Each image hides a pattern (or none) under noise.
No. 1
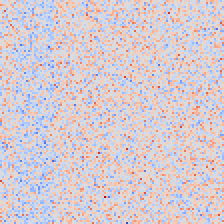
one band of columns
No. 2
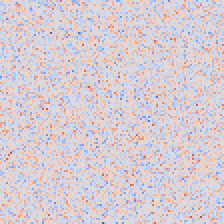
only noise
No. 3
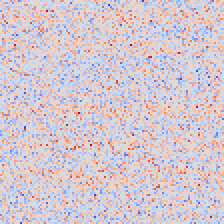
bands of rows
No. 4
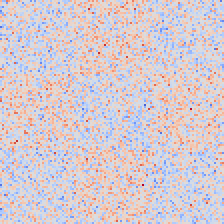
a checkerboard
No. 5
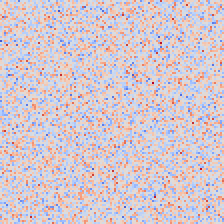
only noise
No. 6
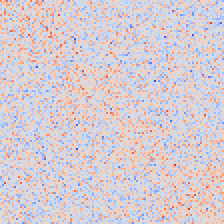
blocks along the diagonal
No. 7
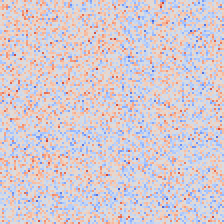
bands of rows crossing bands of columns
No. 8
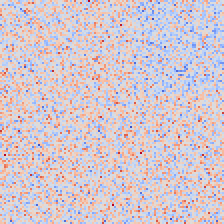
one block
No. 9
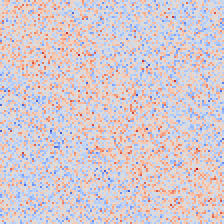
a diagonal band
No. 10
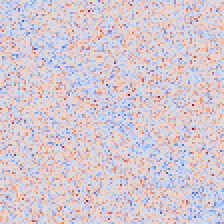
blocks along the diagonal
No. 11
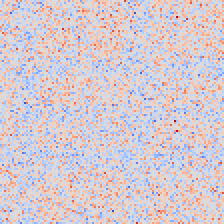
bands of rows crossing bands of columns
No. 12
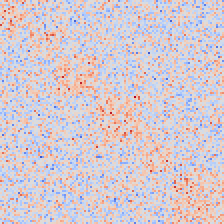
blocks along the diagonal
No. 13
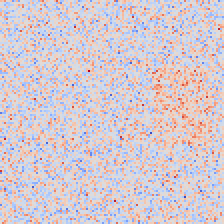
one block
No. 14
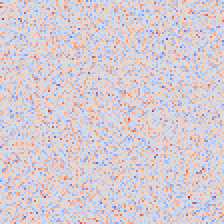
only noise
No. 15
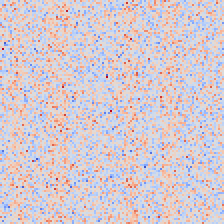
bands of columns
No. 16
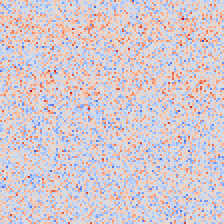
bands of rows
